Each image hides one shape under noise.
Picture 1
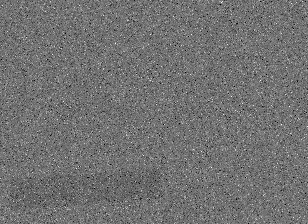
dark bar
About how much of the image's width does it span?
half
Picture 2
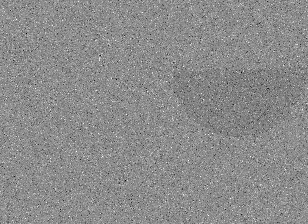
dark half disc, middle right
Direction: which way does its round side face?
down
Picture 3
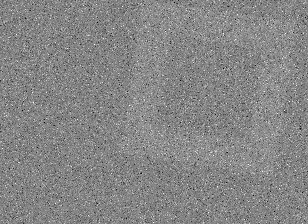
light square frame
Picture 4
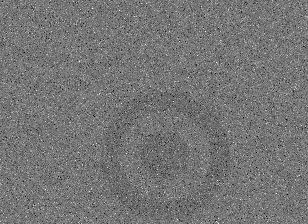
dark bullseye
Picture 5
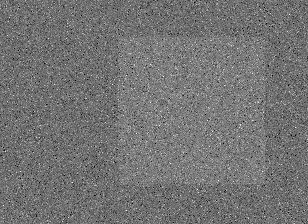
light square
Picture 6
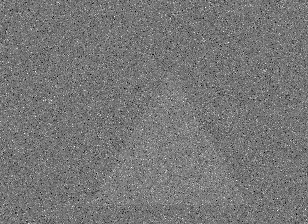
light triangle
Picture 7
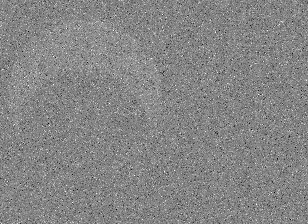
light crescent
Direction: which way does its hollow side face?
down
